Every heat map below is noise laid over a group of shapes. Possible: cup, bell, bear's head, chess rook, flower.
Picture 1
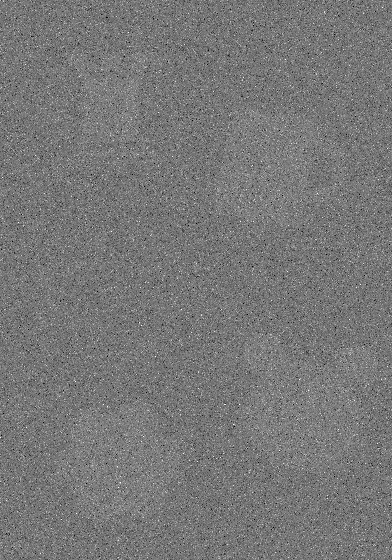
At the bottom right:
bear's head
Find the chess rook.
top left
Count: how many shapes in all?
4
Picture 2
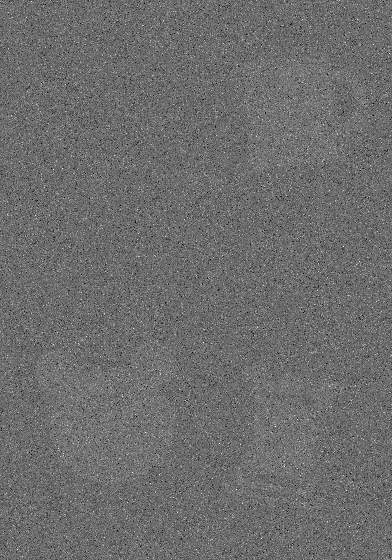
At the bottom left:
bear's head
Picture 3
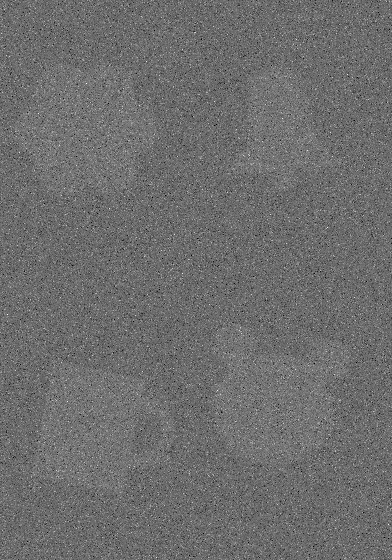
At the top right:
bell
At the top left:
flower
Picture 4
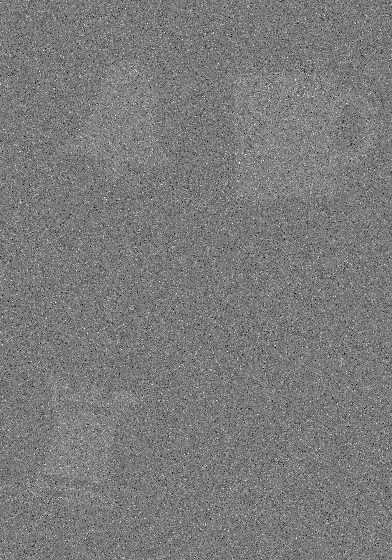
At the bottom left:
chess rook
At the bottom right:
nothing
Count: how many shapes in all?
3
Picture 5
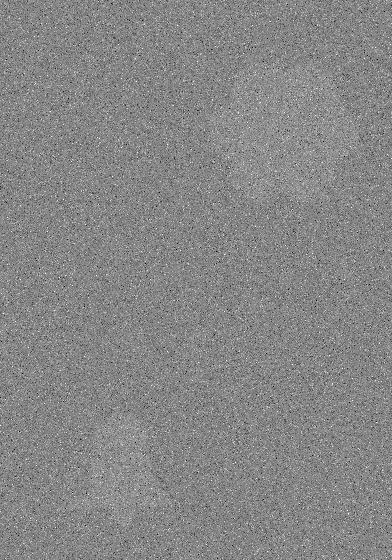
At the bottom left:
bell
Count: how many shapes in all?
2
